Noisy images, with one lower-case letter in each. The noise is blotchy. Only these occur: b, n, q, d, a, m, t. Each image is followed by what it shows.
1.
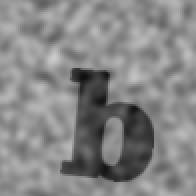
b
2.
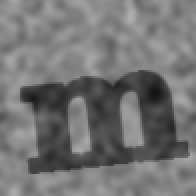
m
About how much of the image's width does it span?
nearly all
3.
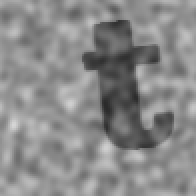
t
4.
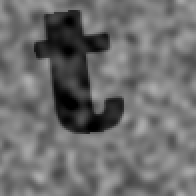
t
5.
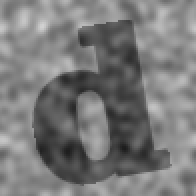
d
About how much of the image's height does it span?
nearly all
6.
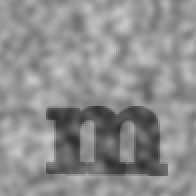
m
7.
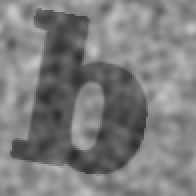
b
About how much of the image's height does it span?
nearly all
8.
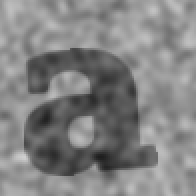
a
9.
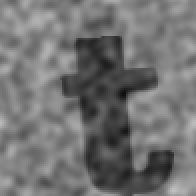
t
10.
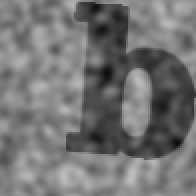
b
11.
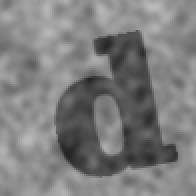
d
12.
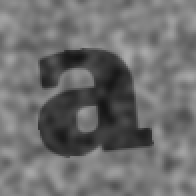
a
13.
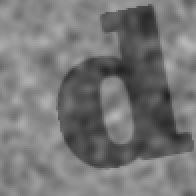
d
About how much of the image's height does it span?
nearly all
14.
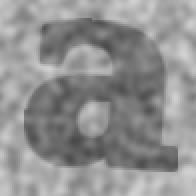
a
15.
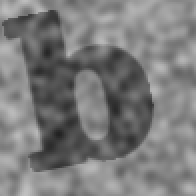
b
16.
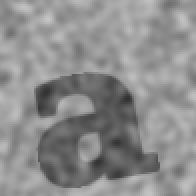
a
